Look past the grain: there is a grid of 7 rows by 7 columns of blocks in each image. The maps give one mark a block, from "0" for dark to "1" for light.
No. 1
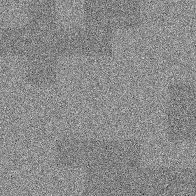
1 0 1 0 0 1 1
0 0 0 0 1 1 1
1 0 1 1 1 1 1
1 1 1 1 1 1 0
1 1 1 1 1 1 0
1 1 0 0 0 1 1
1 1 1 0 0 0 0
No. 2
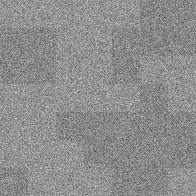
1 1 1 1 1 0 0
0 0 1 1 0 0 0
0 0 1 1 0 1 1
1 1 1 1 1 0 1
1 1 0 0 0 0 0
1 1 1 0 0 0 0
0 1 1 1 0 0 1
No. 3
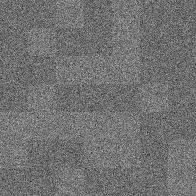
0 0 1 0 1 0 0
0 1 0 0 1 0 0
0 0 1 1 1 0 0
0 1 0 0 0 1 0
1 1 1 1 1 0 0
1 0 0 1 1 0 1
0 0 1 0 0 0 1
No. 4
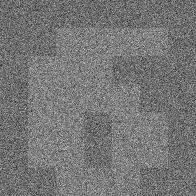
0 0 0 0 0 0 0
0 0 1 1 1 1 0
0 1 1 1 0 0 0
0 1 1 1 1 0 0
0 1 1 0 1 1 0
0 1 1 0 1 1 0
0 0 1 1 1 0 0
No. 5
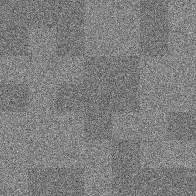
0 0 0 1 1 0 1
0 1 0 1 1 0 1
1 1 1 0 0 1 1
0 1 0 0 0 1 1
1 1 1 0 1 1 0
1 1 1 1 0 1 1
1 0 0 1 0 0 0
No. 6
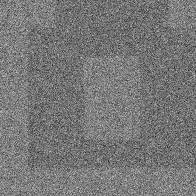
1 1 0 0 0 0 1
1 0 0 0 0 0 0
1 0 0 1 1 0 0
1 0 0 1 1 0 0
1 0 0 1 1 0 0
1 0 0 0 0 0 0
1 1 1 1 1 1 1
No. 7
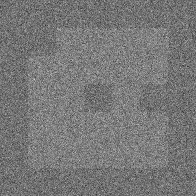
0 0 0 0 0 0 0
0 0 1 1 1 1 0
0 1 1 1 1 1 0
0 1 1 0 1 0 0
0 1 1 1 1 1 0
0 1 1 1 1 1 0
0 0 0 0 0 0 0
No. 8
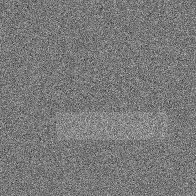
0 0 0 0 0 0 0
0 0 0 0 0 0 0
0 0 0 0 0 0 0
0 0 0 0 0 0 0
0 0 1 1 1 1 0
0 0 0 0 0 0 0
0 0 0 0 0 0 0
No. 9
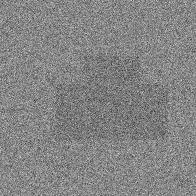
1 1 1 1 1 1 1
1 1 1 1 1 1 1
1 1 1 0 0 1 1
1 1 0 0 0 0 1
1 1 0 0 0 0 1
1 1 1 1 1 1 1
1 1 1 1 1 1 1
